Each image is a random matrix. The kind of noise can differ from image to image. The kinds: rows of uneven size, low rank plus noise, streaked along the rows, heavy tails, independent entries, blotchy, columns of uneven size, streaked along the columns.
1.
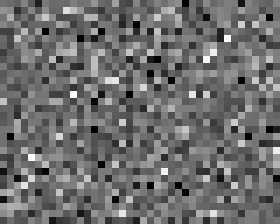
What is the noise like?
heavy tails
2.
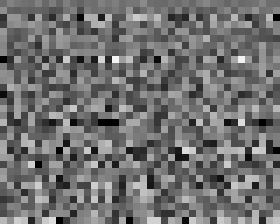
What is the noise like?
rows of uneven size
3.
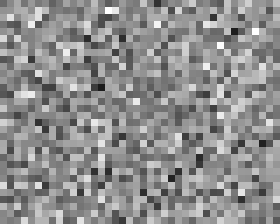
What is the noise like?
independent entries
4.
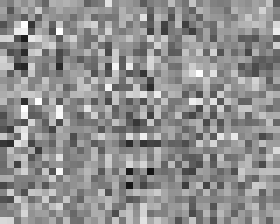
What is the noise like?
low rank plus noise
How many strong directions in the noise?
two
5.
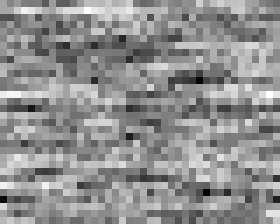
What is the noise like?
streaked along the rows
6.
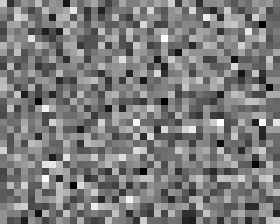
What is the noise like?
independent entries
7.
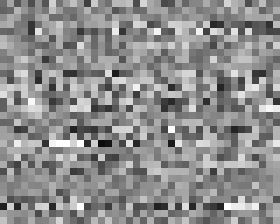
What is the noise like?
rows of uneven size
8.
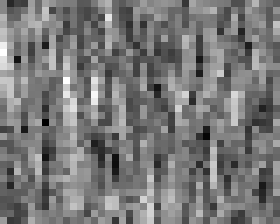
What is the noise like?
streaked along the columns
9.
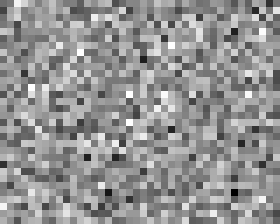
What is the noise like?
independent entries
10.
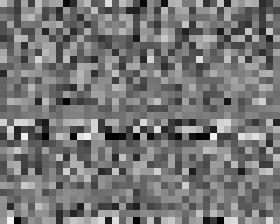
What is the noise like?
rows of uneven size
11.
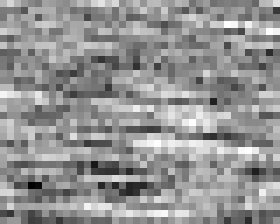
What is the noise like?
streaked along the rows
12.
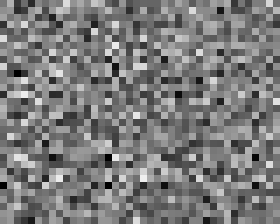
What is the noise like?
low rank plus noise
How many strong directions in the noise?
one
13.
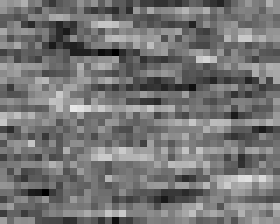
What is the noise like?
streaked along the rows
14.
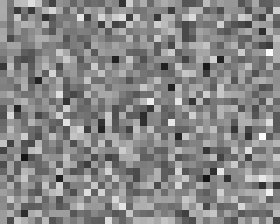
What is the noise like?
low rank plus noise
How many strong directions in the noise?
five to eight
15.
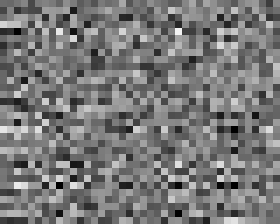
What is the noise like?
low rank plus noise
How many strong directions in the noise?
one
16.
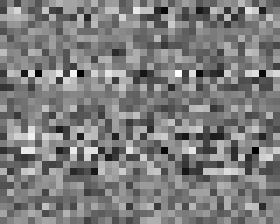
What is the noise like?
rows of uneven size
